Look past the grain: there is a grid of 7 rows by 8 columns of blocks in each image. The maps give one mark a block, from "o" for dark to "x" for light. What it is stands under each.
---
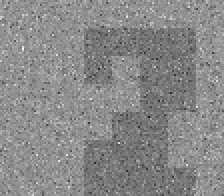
xxxxxxxx
xxxoooox
xxxoxoox
xxxxxoox
xxxxooxx
xxxoooxx
xxxoooox
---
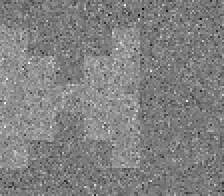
oooooooo
xoooxooo
xxoxxooo
xxxxxooo
xxoxxooo
xoooxooo
oooooooo
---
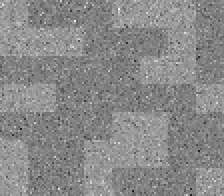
xoooxxxo
xxxoooxo
oooooxxo
xxooooox
ooooxxoo
xooxxxoo
xooxooox
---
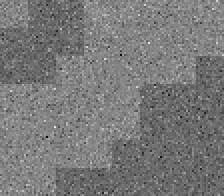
xooxxxxx
oooxxxxx
ooxxxxxo
xxxxxooo
xxxxxooo
xxxxoooo
xxoooooo
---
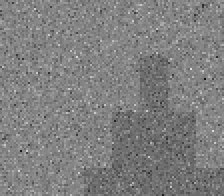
xxxxxxxx
xxxxxxxx
xxxxxoxx
xxxxxoxx
xxxxooox
xxxxooox
xxxooooo
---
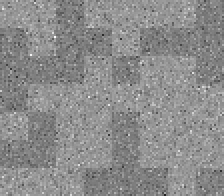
xxoxxxxo
oxooxooo
oooxoxxo
oxxxxxxx
xoxxoxxx
ooxxoxxx
xxxoooxo
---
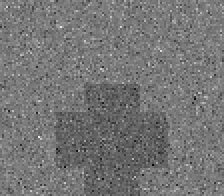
xxxxxxxx
xxxxxxxx
xxxxxxxx
xxxooxxx
xxooooxx
xxooooxx
xxxooxxx
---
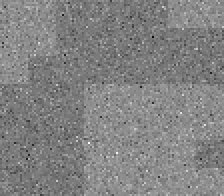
xxooooxx
xxoooooo
xooooooo
oooxxxxx
oooxxxxx
oooxxxxo
oooxxxxx
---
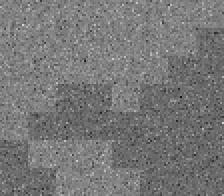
xxxxxxxx
xxxxxxxo
xxxxxxoo
xxooxooo
xooooooo
oxxxoooo
ooxxxooo
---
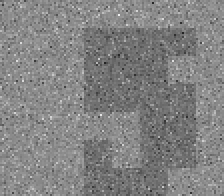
xxxxxxxx
xxxoooox
xxxoooxx
xxxoooox
xxxxxoox
xxxoxoox
xxxoooxx
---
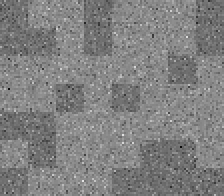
oxxoxxxo
ooxoxxxo
xxxxxxox
xxoxoxxx
ooxxxxxx
xoxxxoox
oxxxoooo
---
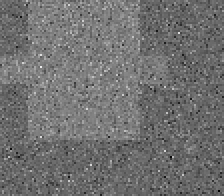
oxxxxooo
oxxxxooo
xxxxxxoo
oxxxxooo
oxxxxooo
oooooooo
oooooooo
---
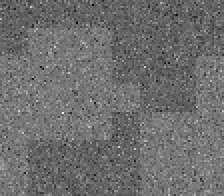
oooooooo
oxxxoooo
xxxxooox
xxxxxoox
xxxxoxxx
xooooxxx
xooooxxx
